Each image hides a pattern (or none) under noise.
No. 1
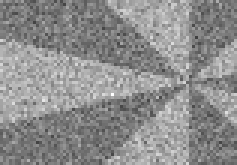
spokes from one point
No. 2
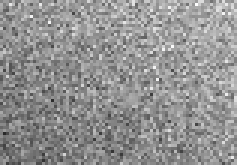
a smooth slope
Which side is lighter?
top right
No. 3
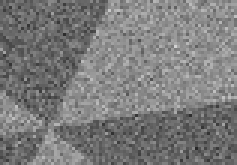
spokes from one point
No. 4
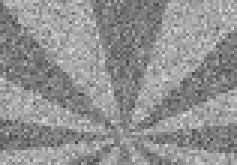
spokes from one point
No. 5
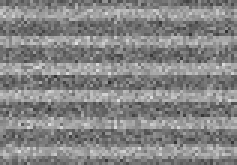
horizontal stripes
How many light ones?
6
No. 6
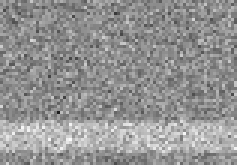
one horizontal stripe
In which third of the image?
bottom
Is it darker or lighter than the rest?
lighter
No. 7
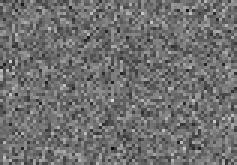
only noise
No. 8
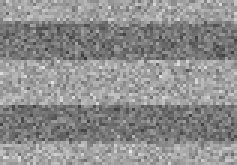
horizontal stripes
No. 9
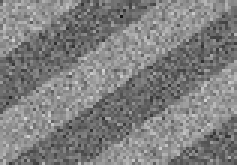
diagonal stripes
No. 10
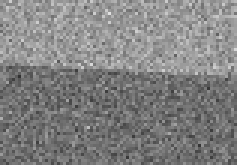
a sharp edge
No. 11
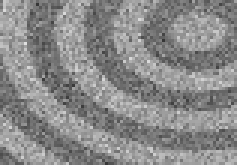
rings round one point
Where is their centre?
top right
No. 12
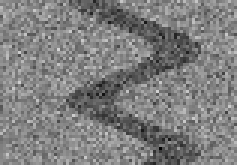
a wavy band
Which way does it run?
top to bottom
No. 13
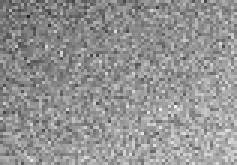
a smooth slope
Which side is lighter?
bottom right
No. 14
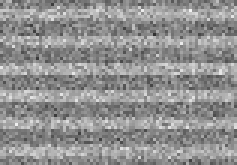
horizontal stripes
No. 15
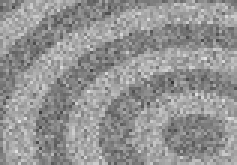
rings round one point
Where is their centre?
bottom right
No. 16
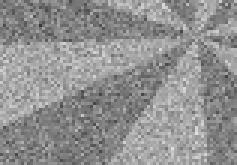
spokes from one point
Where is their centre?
top right
